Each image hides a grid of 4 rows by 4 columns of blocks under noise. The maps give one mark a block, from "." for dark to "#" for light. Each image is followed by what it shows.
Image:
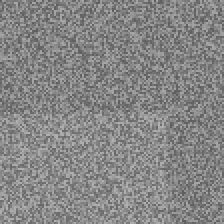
. . . .
. . . .
# # # .
# # # .
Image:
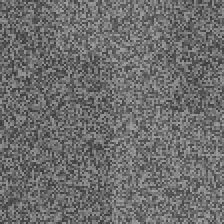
. # # .
. . # .
. . # #
. . # #
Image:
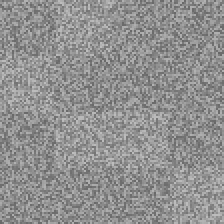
. # . .
# . . .
. # # .
. . . #
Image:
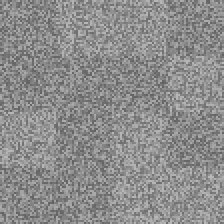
. # # .
. . . #
# . # .
. . # #
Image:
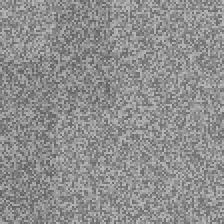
# . # #
. . # #
. # # #
. # # #
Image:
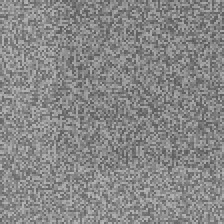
# . . .
# . . .
# . . .
# # # #
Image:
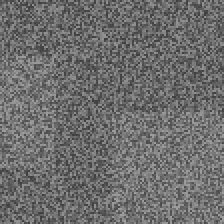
. . . .
# . . .
# . # #
. . # #
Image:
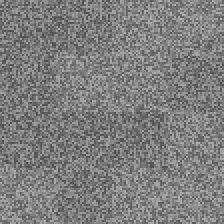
. . # #
. # # .
. . . #
# . # #
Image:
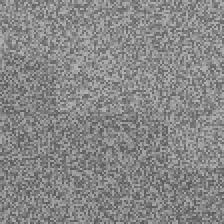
# # # #
. # # #
. . . #
. . . .
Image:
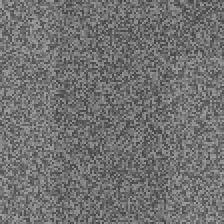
# . . .
# . . #
# . . #
# . . #
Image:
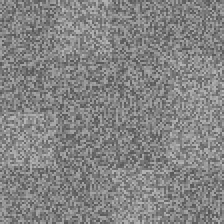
. # . .
. . . #
# . . #
. . # .
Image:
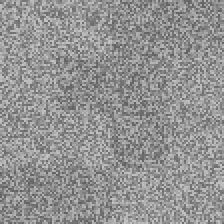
# # . .
# . . #
# # . #
. . # #
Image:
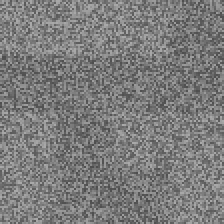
# # # .
. . . .
# . # #
# . . #
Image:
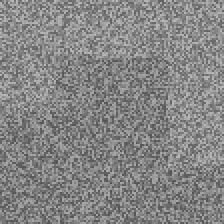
# # # #
# . . #
. . . #
. . . .
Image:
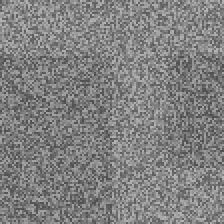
# # # #
. . # .
. . # .
. . # #
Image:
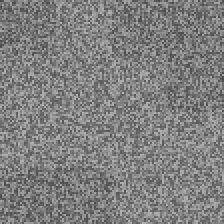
. # . .
# # # .
# # # #
. . # #
